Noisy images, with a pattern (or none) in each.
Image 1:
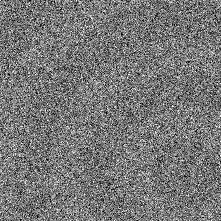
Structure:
rings round one point
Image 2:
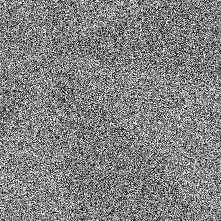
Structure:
spokes from one point
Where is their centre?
top left
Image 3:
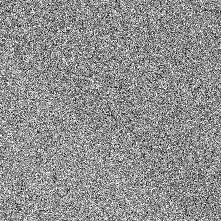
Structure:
a sharp edge
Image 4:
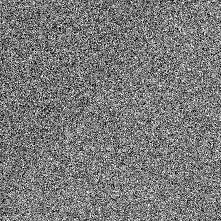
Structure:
a sharp edge
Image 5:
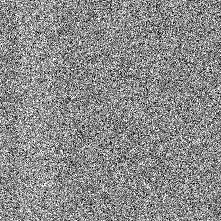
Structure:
one vertical stripe
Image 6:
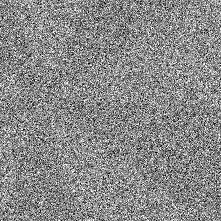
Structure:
spokes from one point
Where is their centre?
middle left
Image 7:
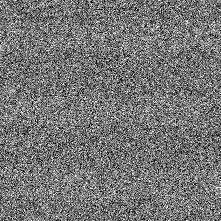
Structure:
horizontal stripes
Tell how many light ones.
3
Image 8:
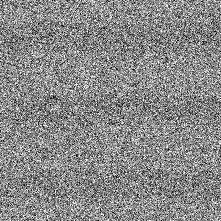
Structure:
horizontal stripes
